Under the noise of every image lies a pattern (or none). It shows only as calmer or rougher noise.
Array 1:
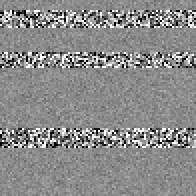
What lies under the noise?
bands of rows
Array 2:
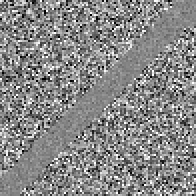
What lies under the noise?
a diagonal band
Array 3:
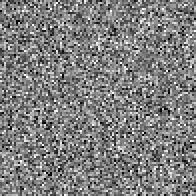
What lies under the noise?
only noise
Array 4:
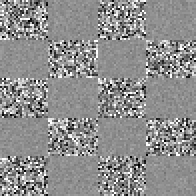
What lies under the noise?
a checkerboard
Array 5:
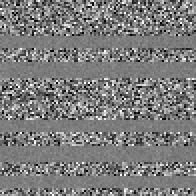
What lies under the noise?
bands of rows
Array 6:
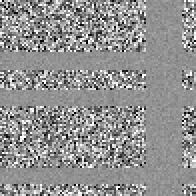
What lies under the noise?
bands of rows crossing bands of columns
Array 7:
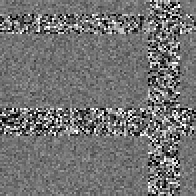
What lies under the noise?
bands of rows crossing bands of columns
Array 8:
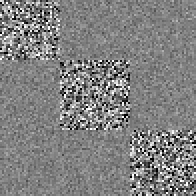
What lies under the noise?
blocks along the diagonal
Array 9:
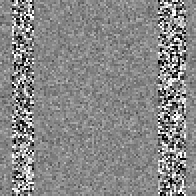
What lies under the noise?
bands of columns
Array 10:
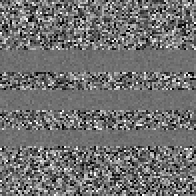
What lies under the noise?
bands of rows
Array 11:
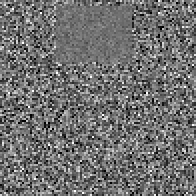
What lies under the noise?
one block
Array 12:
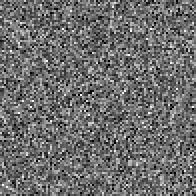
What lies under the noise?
only noise
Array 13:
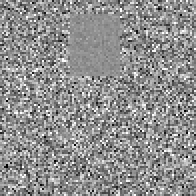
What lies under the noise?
one block
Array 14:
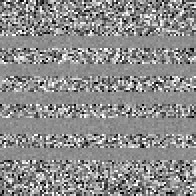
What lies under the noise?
bands of rows
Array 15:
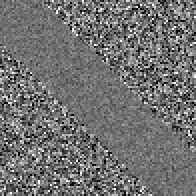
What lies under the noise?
a diagonal band
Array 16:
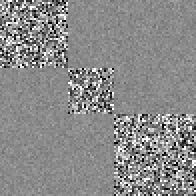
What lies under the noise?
blocks along the diagonal
